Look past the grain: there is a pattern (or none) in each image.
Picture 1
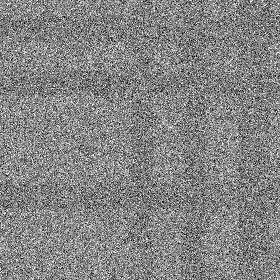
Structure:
bands of rows crossing bands of columns
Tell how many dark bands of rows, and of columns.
3 and 3
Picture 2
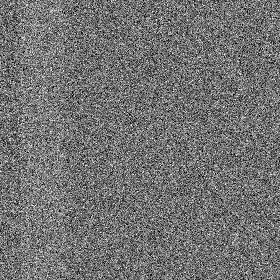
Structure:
one band of columns
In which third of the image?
left
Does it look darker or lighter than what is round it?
lighter
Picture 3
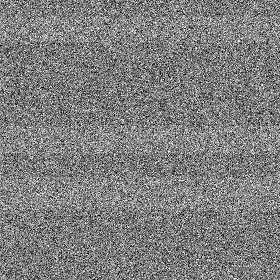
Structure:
bands of rows
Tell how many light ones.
3
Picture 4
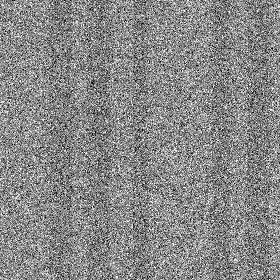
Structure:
bands of columns
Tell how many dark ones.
5
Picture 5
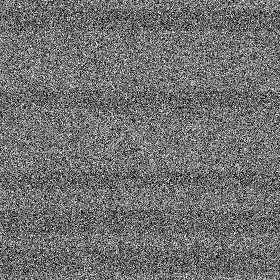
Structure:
bands of rows
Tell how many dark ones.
5
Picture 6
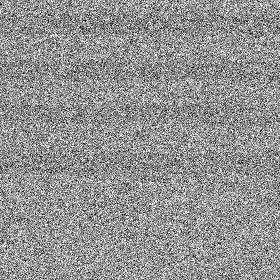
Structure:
bands of rows
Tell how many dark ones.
4
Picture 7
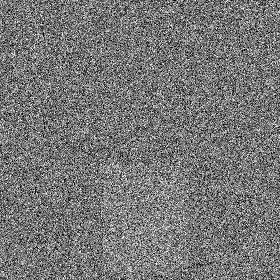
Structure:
one block
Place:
bottom middle
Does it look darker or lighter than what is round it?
lighter
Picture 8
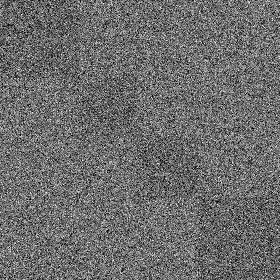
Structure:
blocks along the diagonal
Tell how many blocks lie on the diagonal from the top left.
4
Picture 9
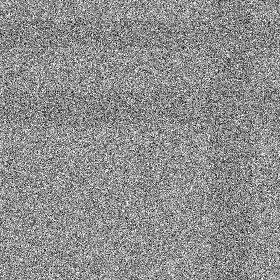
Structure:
bands of rows crossing bands of columns
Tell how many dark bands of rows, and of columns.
2 and 1
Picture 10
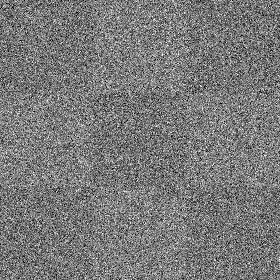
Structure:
a checkerboard
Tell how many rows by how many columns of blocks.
3 by 3
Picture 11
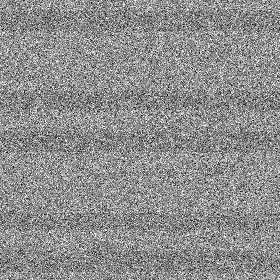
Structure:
bands of rows
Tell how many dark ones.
5
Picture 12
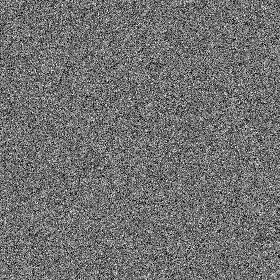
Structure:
only noise
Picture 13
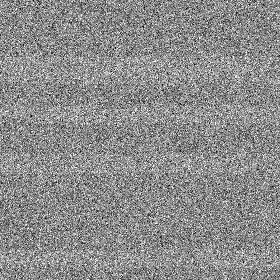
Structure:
bands of rows
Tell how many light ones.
4
